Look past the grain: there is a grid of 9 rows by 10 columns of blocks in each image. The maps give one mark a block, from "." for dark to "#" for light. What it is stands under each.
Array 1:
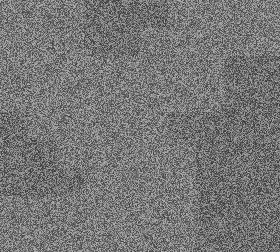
# # # . . . # # # #
# # # . . # # # # #
# # # # # # # # . .
# # # # # # # # . .
. # # # # # . . . .
. . # # # # # . . .
. . . # # # # . . .
# # # # # # # . . .
# # # # # # # . . .
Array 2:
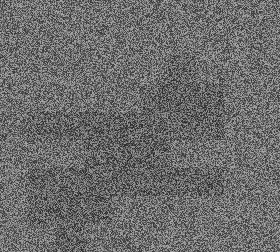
# # # # # # # # # #
# # # # # # # # # #
# # # # # # . # # #
# # # # # . . . # #
# . . . . . . . # #
# # # . . . # # # #
# . . . . . . . # #
# . . . # # # # # #
# # . # # # # # # #
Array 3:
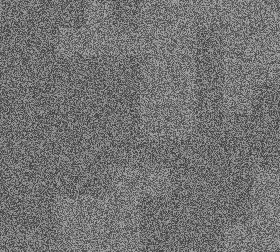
. . . # . # # # # #
. . # # # # # . # #
. . . . . # # . # #
. . . . . # # . # .
. . . . . # # . . .
. . . . . . . . . .
. . . . # # . . . #
. . # # # . . . . #
. . # # # . . . # #
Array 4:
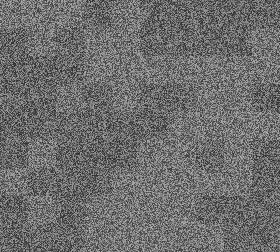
# # # . # . . . . .
. # . # # . . . . #
. . . # # # # # # #
. . # . # . . # # .
. . . . . . # # # #
. # . . . # # . # .
# . . . # # # # # .
. # . # # # # . . .
. . . # # # # # . .
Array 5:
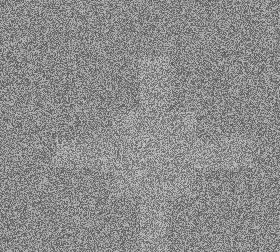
. . . . . . . . . .
. . . . . . . . . .
. . . . . # . . . .
. . . . . # . . . .
. . . . # # # . . .
. . # # # # # # # .
. . . . # # # . . .
. . . . . # . . . .
. . . . . # . . . .
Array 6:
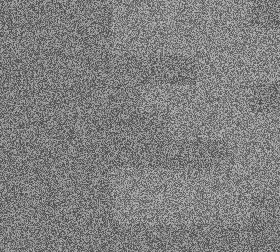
. . . . # # # # # .
. . . . # # # # # #
. . . . . . . # # #
. . . . . # # # # .
. . . . . . # # # #
. . . . . . . . # #
. . . . # # # # # #
. . . . # # # # # .
. . . . . . . . . .
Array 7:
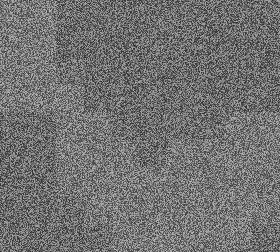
# # . . . . . . . .
# # . . . . . . . .
# # . . . . . . . .
# # # . . . . . . .
. . # # . . . . # #
. . # # # . # # # #
. . # # # # # # # #
. . . # # # # # # #
. . . . # # # # # .
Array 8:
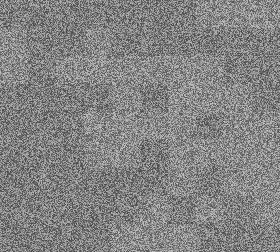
. . . . . . . # # #
# . . # . . . . . .
# . # # # # # # . .
. . . . # . # # # .
. . . # # # # . # #
. . . # # . # # # #
. . . . . . # . # #
. . . . . # . # . #
. . . . # # # . . .
